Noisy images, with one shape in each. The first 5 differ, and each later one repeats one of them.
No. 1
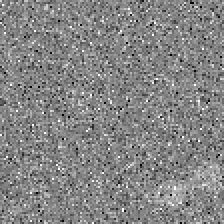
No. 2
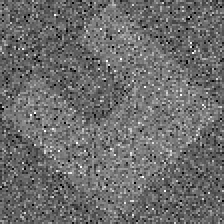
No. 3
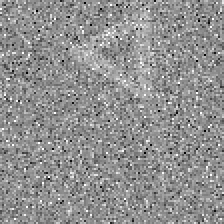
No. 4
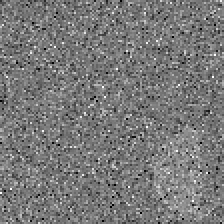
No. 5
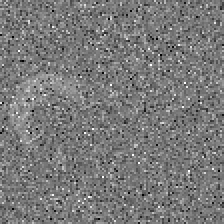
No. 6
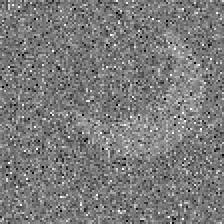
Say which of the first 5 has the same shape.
5
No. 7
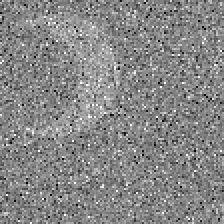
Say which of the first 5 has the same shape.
5
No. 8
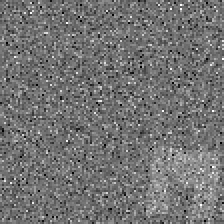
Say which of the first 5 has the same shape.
2
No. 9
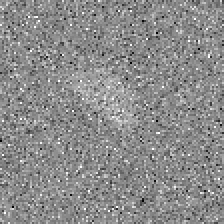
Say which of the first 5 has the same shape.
4
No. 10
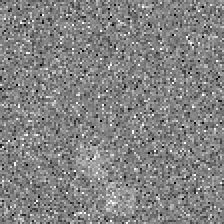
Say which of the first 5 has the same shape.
1
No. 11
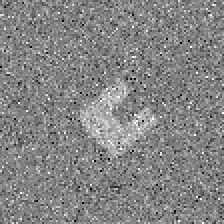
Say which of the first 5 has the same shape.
2
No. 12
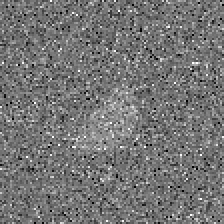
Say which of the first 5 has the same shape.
4
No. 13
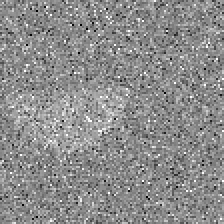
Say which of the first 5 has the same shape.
4
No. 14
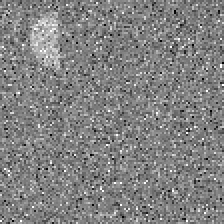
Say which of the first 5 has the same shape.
4
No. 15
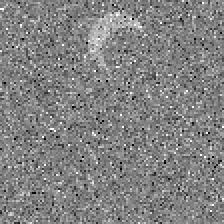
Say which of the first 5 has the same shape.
5
